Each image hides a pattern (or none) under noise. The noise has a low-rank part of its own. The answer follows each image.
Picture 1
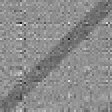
a diagonal band
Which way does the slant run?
bottom left to top right
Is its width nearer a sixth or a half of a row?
a sixth
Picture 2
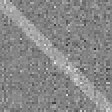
a diagonal band
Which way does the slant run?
top left to bottom right
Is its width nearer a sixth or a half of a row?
a sixth
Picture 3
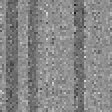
bands of columns
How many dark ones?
3
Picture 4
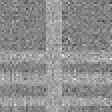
bands of rows crossing bands of columns
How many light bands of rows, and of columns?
3 and 1
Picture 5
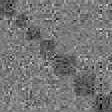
blocks along the diagonal
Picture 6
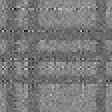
bands of rows crossing bands of columns
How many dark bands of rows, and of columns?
3 and 3
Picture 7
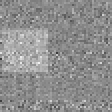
one block
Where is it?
middle left
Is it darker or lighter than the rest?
lighter
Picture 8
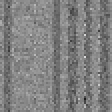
bands of columns
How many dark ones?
5
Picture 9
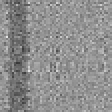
one band of columns
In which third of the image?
left
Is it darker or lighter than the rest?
darker
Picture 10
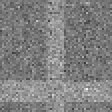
bands of rows crossing bands of columns
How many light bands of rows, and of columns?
1 and 1
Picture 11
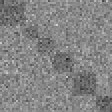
blocks along the diagonal
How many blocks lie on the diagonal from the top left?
6
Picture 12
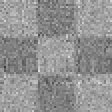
a checkerboard
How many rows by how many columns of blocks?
3 by 3
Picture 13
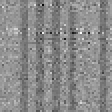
bands of columns
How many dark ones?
5
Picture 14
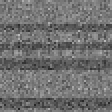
bands of rows
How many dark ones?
4
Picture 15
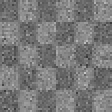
a checkerboard
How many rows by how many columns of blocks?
5 by 6
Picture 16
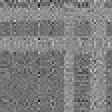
bands of rows crossing bands of columns
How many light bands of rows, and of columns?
2 and 2
